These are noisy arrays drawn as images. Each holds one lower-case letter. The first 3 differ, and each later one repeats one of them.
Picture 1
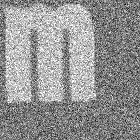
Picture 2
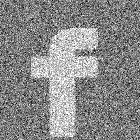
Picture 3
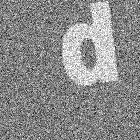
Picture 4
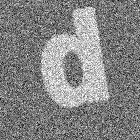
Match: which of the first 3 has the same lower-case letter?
3
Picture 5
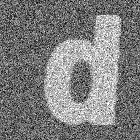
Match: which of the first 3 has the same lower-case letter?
3
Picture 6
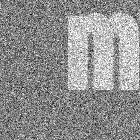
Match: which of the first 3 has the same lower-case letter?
1
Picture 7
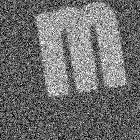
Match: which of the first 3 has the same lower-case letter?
1
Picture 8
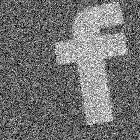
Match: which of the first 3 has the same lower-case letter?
2
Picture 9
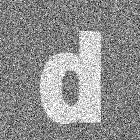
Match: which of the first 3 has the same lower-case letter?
3
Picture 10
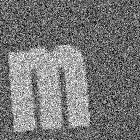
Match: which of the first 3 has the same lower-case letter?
1
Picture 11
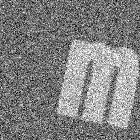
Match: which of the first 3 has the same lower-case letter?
1
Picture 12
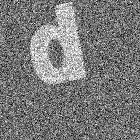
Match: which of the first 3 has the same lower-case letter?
3
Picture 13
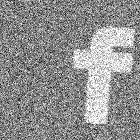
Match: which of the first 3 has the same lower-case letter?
2
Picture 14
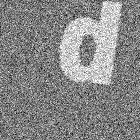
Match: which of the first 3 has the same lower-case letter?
3
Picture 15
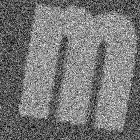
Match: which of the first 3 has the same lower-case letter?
1
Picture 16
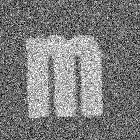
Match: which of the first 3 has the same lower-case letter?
1
